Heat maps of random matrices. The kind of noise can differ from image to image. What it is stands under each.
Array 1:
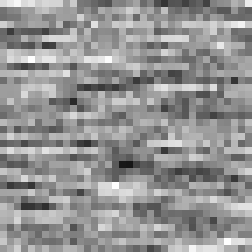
streaked along the rows
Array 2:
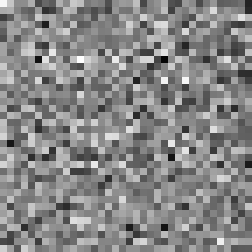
low rank plus noise
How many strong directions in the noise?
three or four
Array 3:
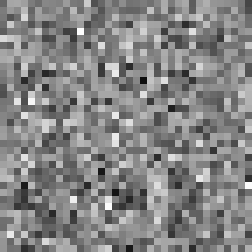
low rank plus noise
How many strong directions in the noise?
three or four
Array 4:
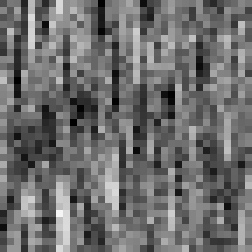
streaked along the columns
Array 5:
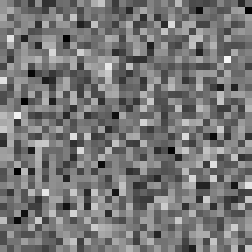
independent entries
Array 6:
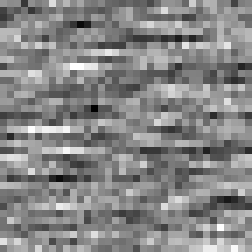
streaked along the rows
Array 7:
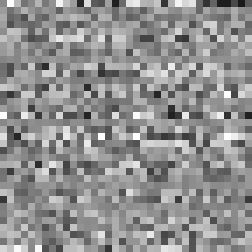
rows of uneven size
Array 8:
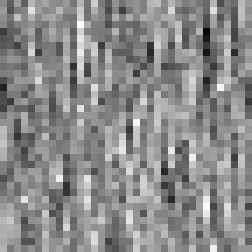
streaked along the columns
